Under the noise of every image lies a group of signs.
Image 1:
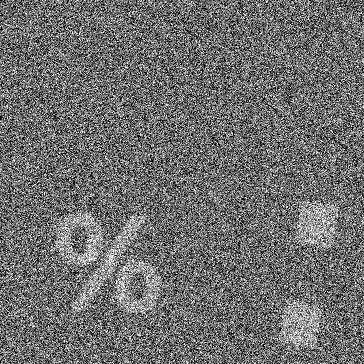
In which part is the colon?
bottom right
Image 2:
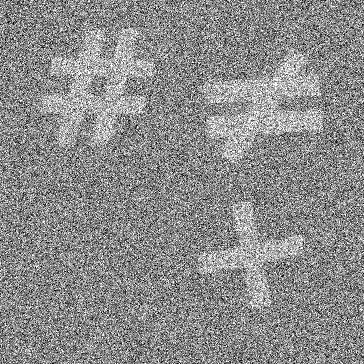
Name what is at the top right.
not-equal sign
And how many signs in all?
3
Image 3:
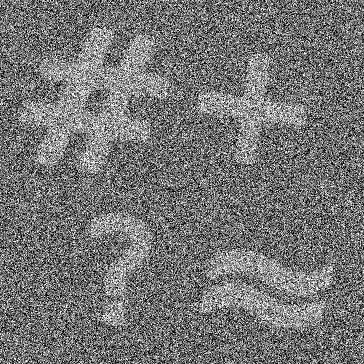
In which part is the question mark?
bottom left
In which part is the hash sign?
top left
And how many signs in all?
4
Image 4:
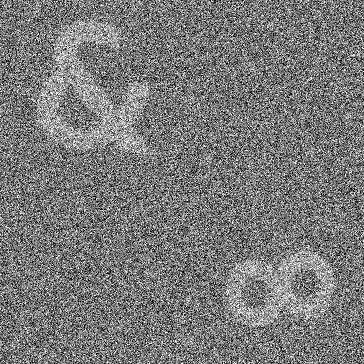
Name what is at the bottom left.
nothing
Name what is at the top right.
nothing
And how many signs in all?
2
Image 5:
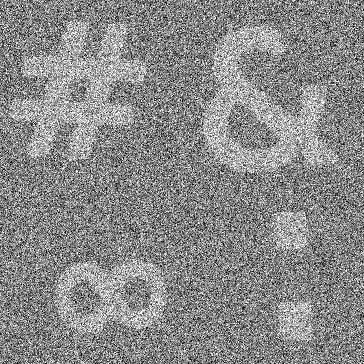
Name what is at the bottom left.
infinity sign
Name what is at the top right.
ampersand
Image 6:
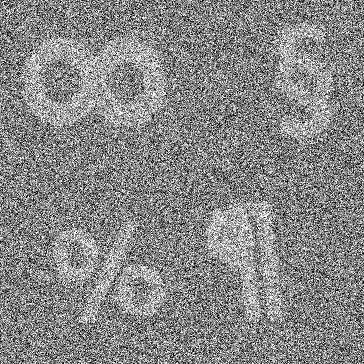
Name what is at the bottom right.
pilcrow
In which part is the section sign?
top right
